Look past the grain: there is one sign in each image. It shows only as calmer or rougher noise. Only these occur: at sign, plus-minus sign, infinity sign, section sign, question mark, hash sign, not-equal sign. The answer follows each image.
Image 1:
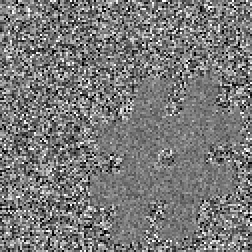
hash sign
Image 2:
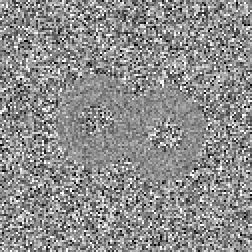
infinity sign
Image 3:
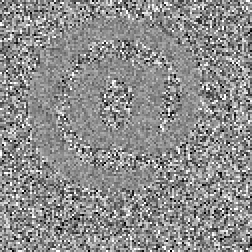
at sign
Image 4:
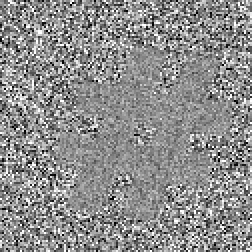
hash sign
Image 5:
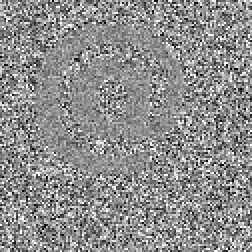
at sign
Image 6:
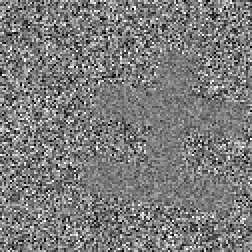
plus-minus sign
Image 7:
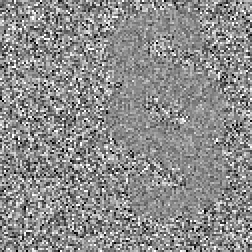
section sign
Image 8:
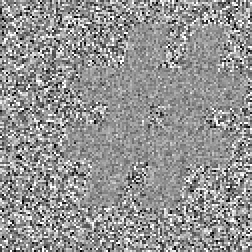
hash sign
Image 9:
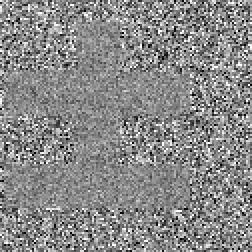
plus-minus sign
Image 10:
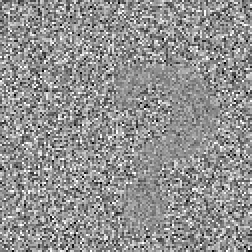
question mark
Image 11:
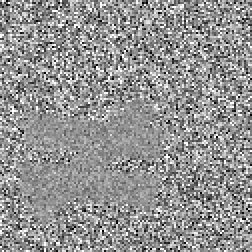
not-equal sign
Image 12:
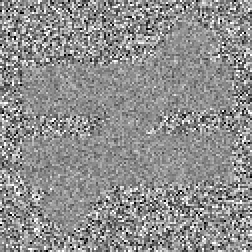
not-equal sign
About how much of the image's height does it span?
nearly all
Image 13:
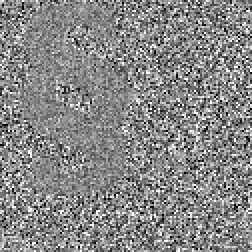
section sign
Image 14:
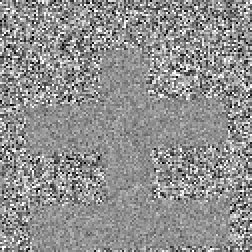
plus-minus sign
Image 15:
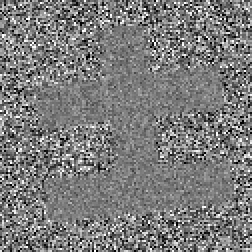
plus-minus sign
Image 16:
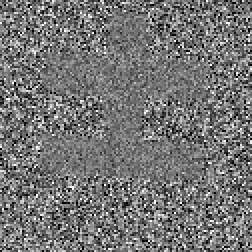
plus-minus sign
